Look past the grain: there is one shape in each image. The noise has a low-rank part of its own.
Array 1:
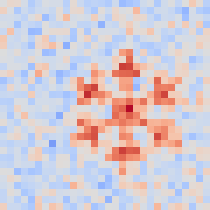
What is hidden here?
red snowflake
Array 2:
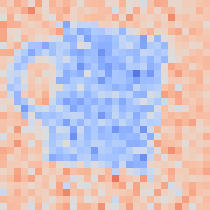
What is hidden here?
blue cup
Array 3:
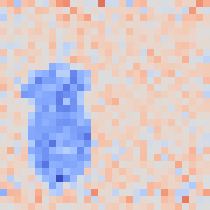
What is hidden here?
blue footprint
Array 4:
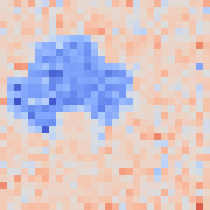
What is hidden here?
blue car
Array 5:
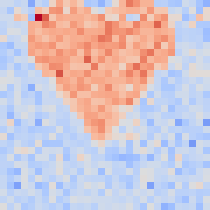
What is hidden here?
red heart
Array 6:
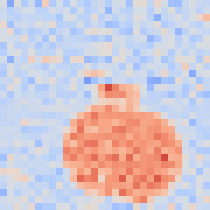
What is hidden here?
red apple
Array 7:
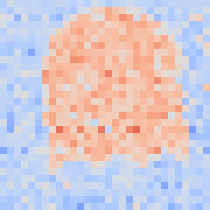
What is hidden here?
red ghost
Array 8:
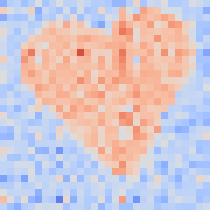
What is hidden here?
red heart
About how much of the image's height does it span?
nearly all
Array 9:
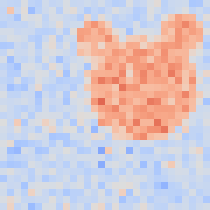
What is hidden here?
red bear's head
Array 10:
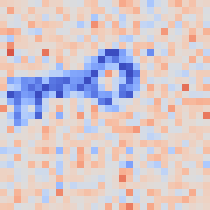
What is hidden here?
blue key
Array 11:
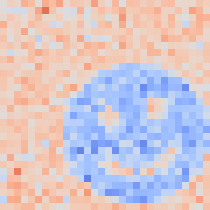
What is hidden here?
blue smiling face
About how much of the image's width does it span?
two thirds
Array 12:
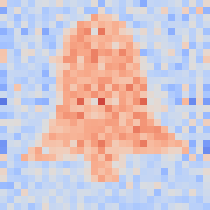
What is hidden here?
red bell
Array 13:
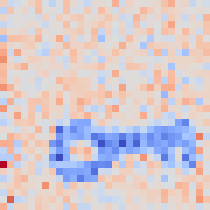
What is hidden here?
blue key
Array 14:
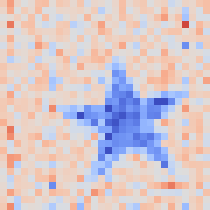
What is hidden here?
blue star
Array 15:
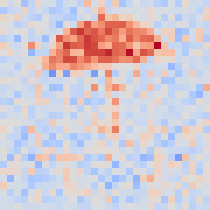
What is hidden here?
red umbrella
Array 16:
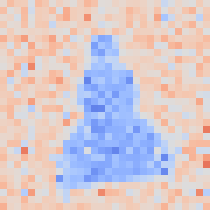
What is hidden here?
blue chess pawn
